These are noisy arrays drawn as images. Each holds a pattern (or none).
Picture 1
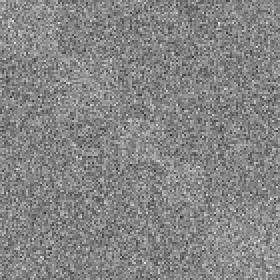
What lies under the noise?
blocks along the diagonal
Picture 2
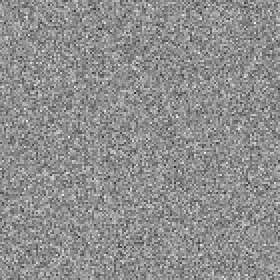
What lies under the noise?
only noise
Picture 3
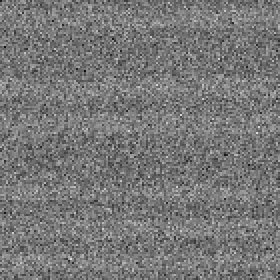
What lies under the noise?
bands of rows
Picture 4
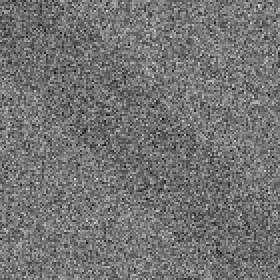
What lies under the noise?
a diagonal band
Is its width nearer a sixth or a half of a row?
a half
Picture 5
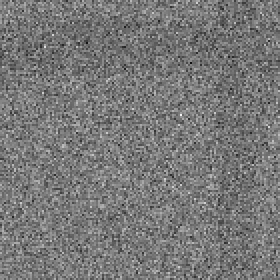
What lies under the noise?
bands of rows crossing bands of columns
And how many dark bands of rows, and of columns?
1 and 1
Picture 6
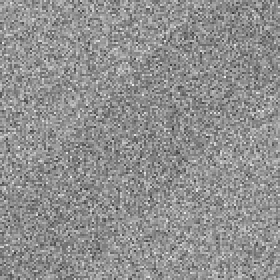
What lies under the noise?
a diagonal band
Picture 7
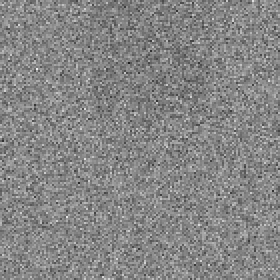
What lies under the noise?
one block
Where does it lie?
top middle
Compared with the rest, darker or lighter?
darker
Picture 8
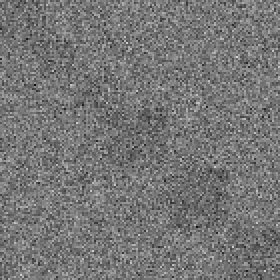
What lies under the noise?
blocks along the diagonal
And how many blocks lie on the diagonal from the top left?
6
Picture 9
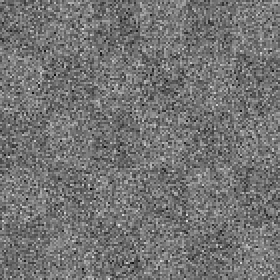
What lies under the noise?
a checkerboard
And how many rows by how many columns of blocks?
5 by 6
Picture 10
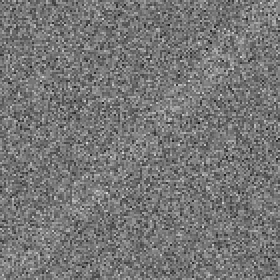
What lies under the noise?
a diagonal band
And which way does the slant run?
bottom left to top right
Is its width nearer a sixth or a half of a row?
a sixth
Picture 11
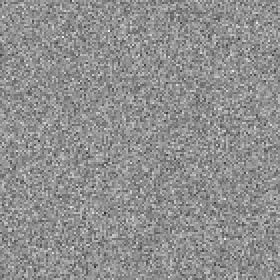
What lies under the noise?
only noise
